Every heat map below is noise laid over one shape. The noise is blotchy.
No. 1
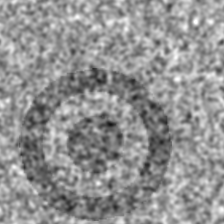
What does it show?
dark bullseye
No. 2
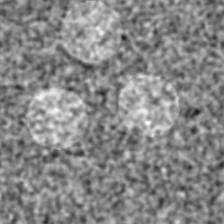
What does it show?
light three dots
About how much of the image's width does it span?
two thirds
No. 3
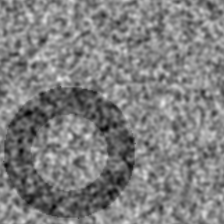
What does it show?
dark ring
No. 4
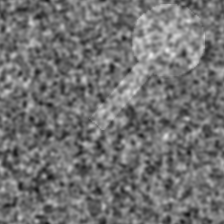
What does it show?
light lollipop
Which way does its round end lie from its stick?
up and right
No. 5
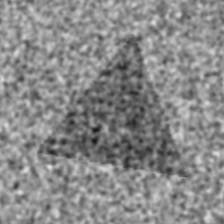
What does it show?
dark triangle
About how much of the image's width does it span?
two thirds
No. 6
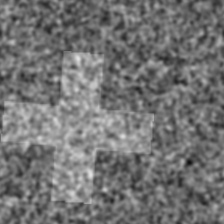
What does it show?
light cross
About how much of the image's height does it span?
two thirds
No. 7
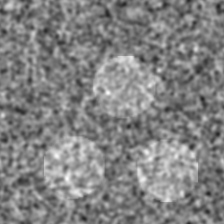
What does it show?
light three dots
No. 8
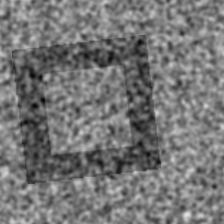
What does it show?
dark square frame
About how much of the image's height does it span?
two thirds
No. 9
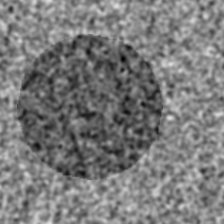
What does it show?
dark disc
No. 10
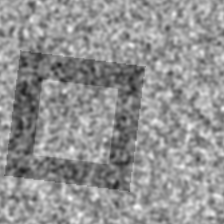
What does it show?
dark square frame
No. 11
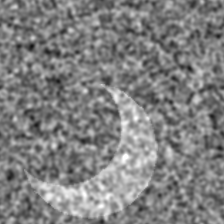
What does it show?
light crescent
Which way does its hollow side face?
up and left
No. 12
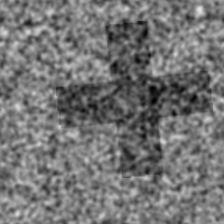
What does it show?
dark cross
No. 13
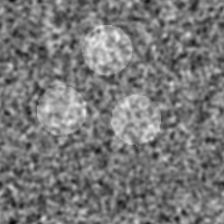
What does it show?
light three dots
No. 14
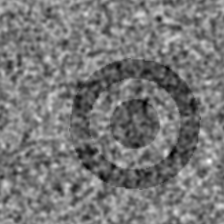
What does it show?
dark bullseye
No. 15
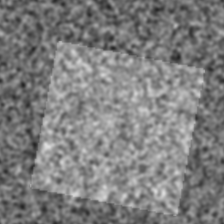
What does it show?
light square
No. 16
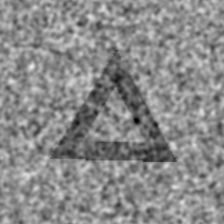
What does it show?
dark triangle frame
